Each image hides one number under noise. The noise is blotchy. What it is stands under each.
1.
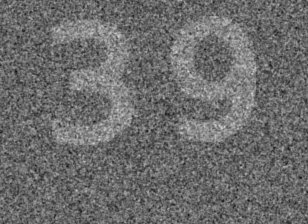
39
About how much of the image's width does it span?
two thirds
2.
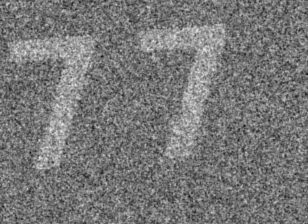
77
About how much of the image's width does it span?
two thirds
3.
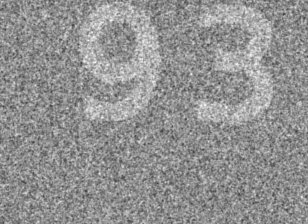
93
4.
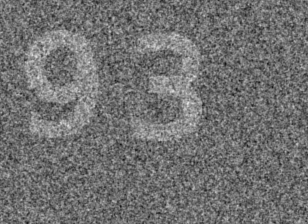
93
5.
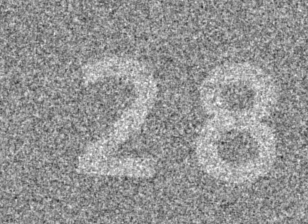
28
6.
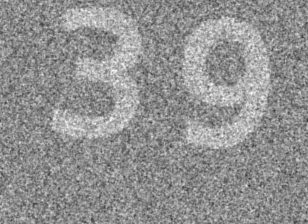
39
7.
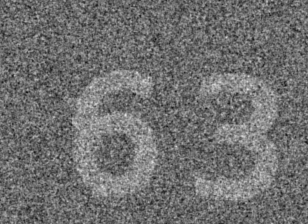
63
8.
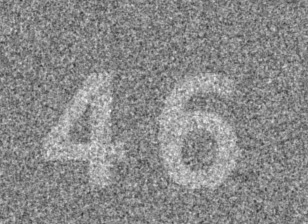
46
